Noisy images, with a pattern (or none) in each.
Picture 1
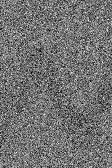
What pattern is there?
a wavy band
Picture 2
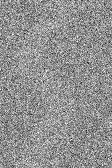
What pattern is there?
a wavy band
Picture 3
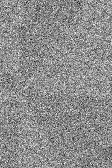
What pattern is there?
spokes from one point
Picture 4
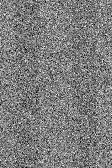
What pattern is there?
vertical stripes
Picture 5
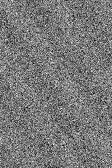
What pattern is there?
diagonal stripes
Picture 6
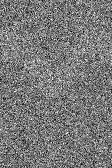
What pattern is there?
a wavy band
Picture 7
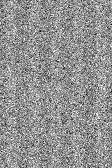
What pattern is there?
vertical stripes
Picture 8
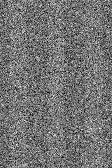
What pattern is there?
vertical stripes
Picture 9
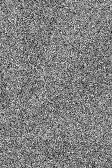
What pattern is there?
spokes from one point
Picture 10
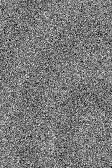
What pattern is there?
rings round one point
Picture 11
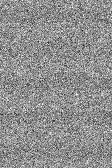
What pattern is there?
horizontal stripes
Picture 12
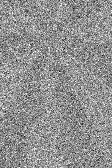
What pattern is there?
spokes from one point
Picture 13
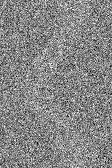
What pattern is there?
a wavy band
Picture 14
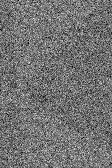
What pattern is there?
spokes from one point
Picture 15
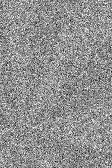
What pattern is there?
spokes from one point
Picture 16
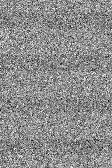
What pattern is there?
horizontal stripes
